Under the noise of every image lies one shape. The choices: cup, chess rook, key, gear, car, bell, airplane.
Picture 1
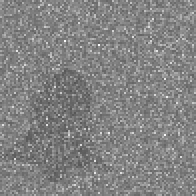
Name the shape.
bell
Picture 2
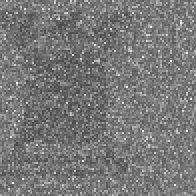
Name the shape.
chess rook
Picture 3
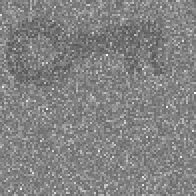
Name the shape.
key
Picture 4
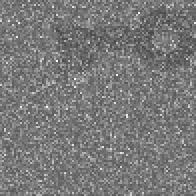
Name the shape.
key
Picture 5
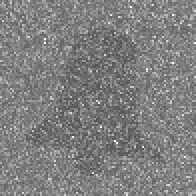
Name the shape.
bell
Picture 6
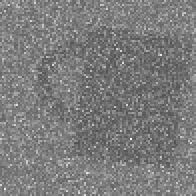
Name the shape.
cup
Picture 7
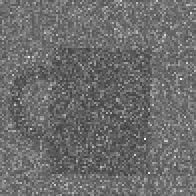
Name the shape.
cup
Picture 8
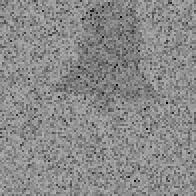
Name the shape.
bell
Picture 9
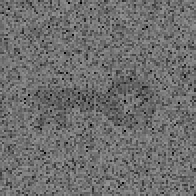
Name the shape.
key
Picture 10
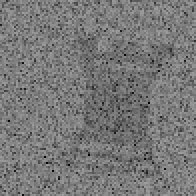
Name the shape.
chess rook
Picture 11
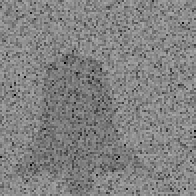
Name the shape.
bell
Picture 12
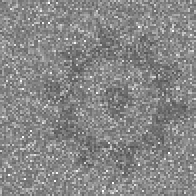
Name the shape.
gear
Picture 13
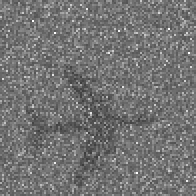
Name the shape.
airplane
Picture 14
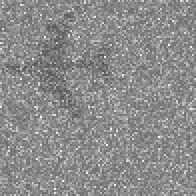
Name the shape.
airplane
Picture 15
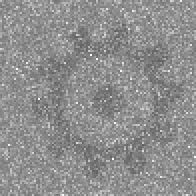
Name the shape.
gear
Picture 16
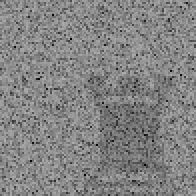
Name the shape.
chess rook
